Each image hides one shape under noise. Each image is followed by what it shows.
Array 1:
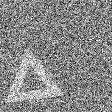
light triangle frame
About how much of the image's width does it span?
half
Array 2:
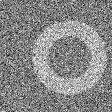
light ring
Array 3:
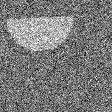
light half disc
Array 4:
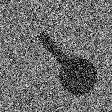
dark lollipop
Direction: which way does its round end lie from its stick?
down and right
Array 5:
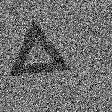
dark triangle frame
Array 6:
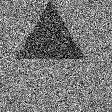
dark triangle
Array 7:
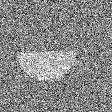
light half disc
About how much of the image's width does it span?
half
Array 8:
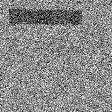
dark bar
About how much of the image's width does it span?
two thirds
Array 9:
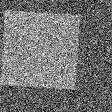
light square
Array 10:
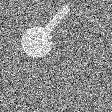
light lollipop
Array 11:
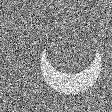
light crescent
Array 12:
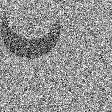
dark crescent
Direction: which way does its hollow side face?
up
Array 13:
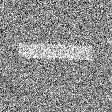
light bar
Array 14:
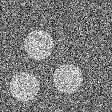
light three dots
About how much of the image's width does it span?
two thirds
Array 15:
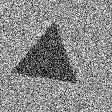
dark triangle
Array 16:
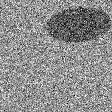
dark ellipse
